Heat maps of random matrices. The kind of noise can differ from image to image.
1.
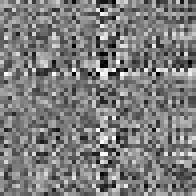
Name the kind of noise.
low rank plus noise
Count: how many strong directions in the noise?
two
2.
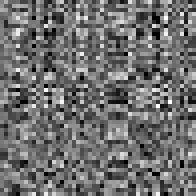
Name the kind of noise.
low rank plus noise
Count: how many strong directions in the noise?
two
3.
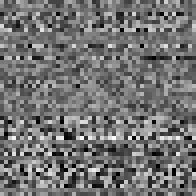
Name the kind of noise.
rows of uneven size
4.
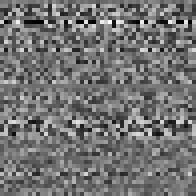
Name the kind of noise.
rows of uneven size
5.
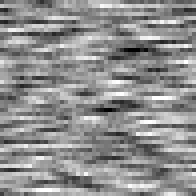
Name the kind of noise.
streaked along the rows
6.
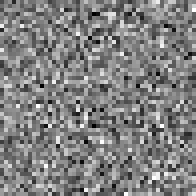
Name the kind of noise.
low rank plus noise
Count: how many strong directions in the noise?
five to eight
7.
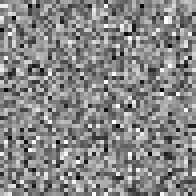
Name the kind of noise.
low rank plus noise
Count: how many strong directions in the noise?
five to eight
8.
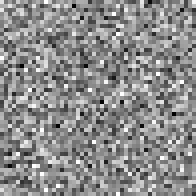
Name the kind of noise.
independent entries
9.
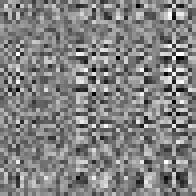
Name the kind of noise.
low rank plus noise
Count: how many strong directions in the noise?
one
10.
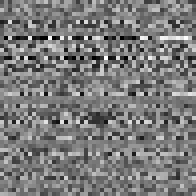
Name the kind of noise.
rows of uneven size
